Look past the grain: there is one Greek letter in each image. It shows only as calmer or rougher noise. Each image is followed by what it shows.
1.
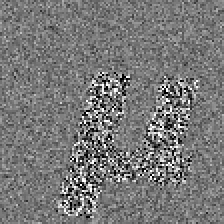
mu
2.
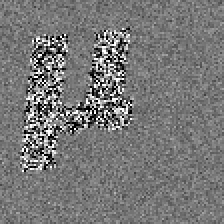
mu
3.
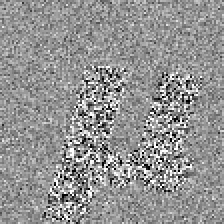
mu
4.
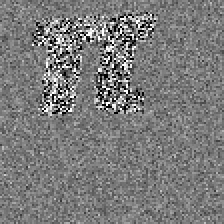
pi
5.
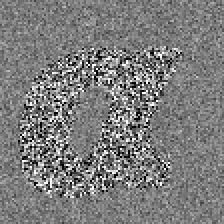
alpha
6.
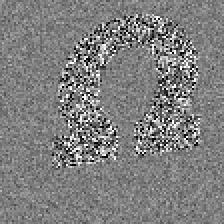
omega
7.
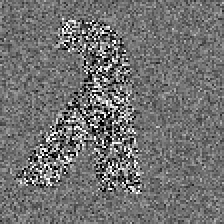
lambda
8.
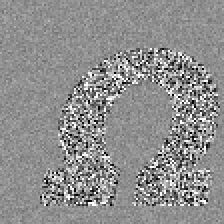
omega
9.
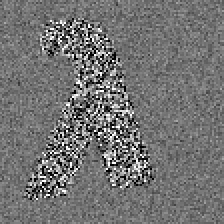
lambda
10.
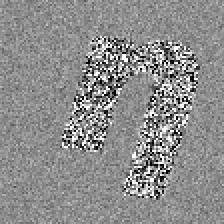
eta
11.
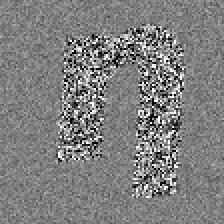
eta
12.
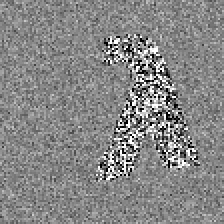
lambda
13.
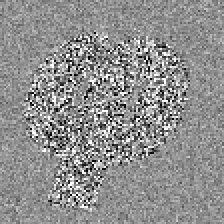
phi
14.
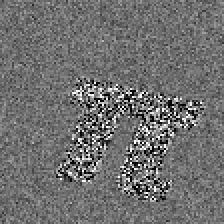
pi
